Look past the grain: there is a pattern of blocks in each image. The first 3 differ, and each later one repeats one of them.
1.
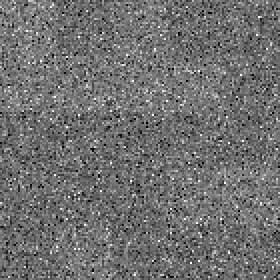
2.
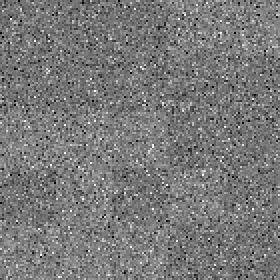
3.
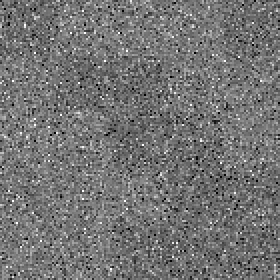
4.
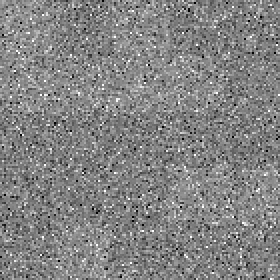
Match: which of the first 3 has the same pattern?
1
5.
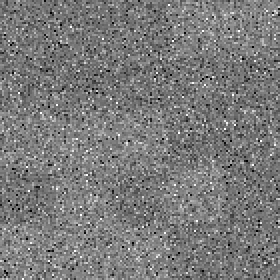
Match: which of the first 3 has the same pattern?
2
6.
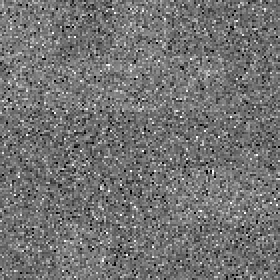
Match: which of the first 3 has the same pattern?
1
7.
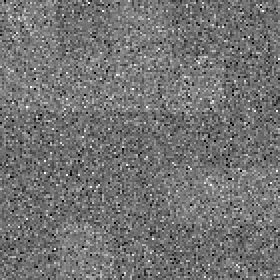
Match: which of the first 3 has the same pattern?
1
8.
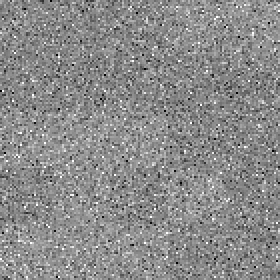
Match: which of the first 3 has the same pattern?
2
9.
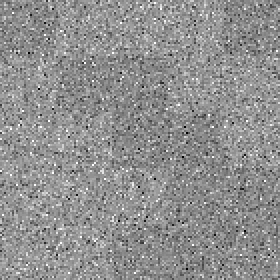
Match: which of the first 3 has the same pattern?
3
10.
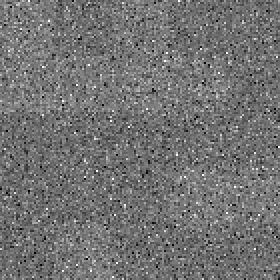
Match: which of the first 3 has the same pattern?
1
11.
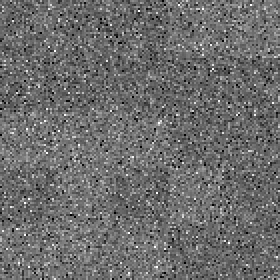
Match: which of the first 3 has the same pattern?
2
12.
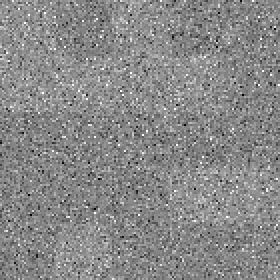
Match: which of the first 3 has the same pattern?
1
